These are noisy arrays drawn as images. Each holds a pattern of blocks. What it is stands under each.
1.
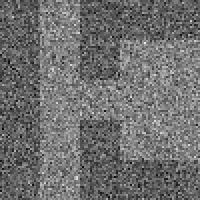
top and bottom mirror each other
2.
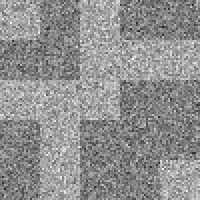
mirrored about the diagonal from the top left
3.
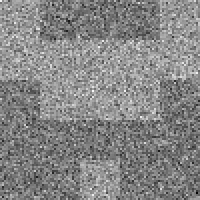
left and right mirror each other
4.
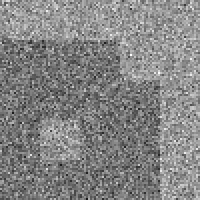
mirrored about the diagonal from the bottom left
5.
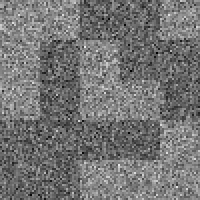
mirrored about the diagonal from the bottom left
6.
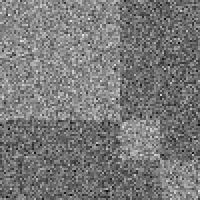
mirrored about the diagonal from the top left
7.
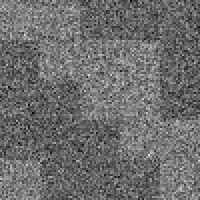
mirrored about the diagonal from the bottom left
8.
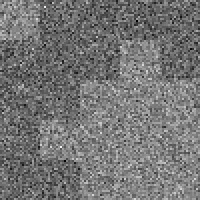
mirrored about the diagonal from the top left
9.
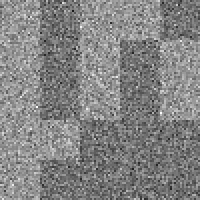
no symmetry
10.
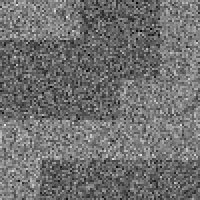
no symmetry
